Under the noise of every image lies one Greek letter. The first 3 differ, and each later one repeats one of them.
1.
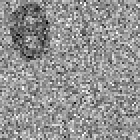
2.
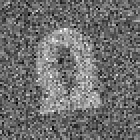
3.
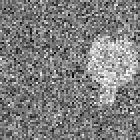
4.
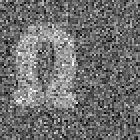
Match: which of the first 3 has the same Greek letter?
2
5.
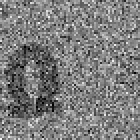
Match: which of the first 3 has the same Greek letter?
2
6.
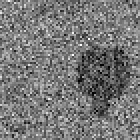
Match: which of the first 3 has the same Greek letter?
3
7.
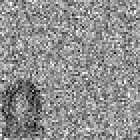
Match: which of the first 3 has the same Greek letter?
2
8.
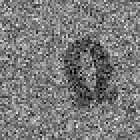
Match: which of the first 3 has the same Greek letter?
2
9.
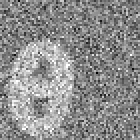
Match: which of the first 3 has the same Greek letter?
1
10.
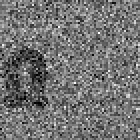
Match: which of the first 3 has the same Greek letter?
2
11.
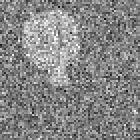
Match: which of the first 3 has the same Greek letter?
3
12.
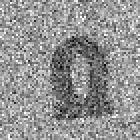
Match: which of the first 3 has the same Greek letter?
2
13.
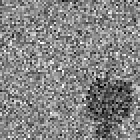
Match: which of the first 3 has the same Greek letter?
3
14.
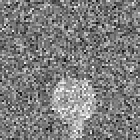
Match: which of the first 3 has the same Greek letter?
3
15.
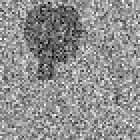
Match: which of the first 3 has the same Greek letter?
3
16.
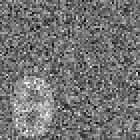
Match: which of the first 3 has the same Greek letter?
1
